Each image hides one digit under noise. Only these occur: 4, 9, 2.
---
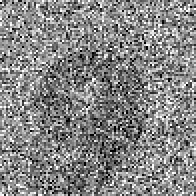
dark 9
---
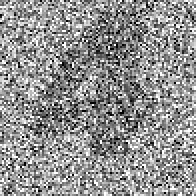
dark 4
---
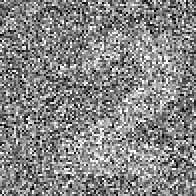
light 2
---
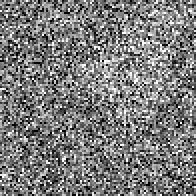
light 4
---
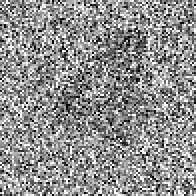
dark 4
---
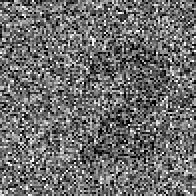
dark 2
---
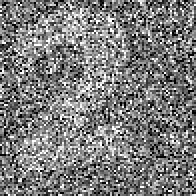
light 2
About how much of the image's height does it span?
nearly all
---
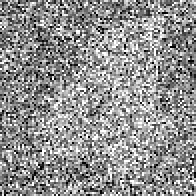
light 4
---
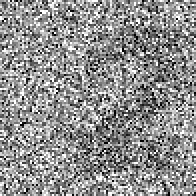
dark 2
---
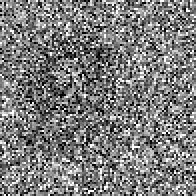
dark 9
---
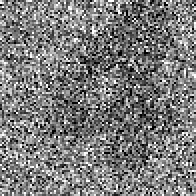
dark 4
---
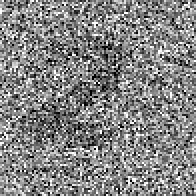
dark 2
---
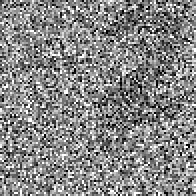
dark 2
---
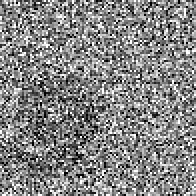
dark 9
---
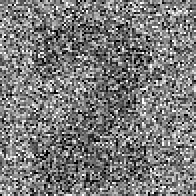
dark 2
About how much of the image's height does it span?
nearly all
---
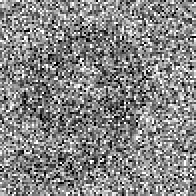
dark 9
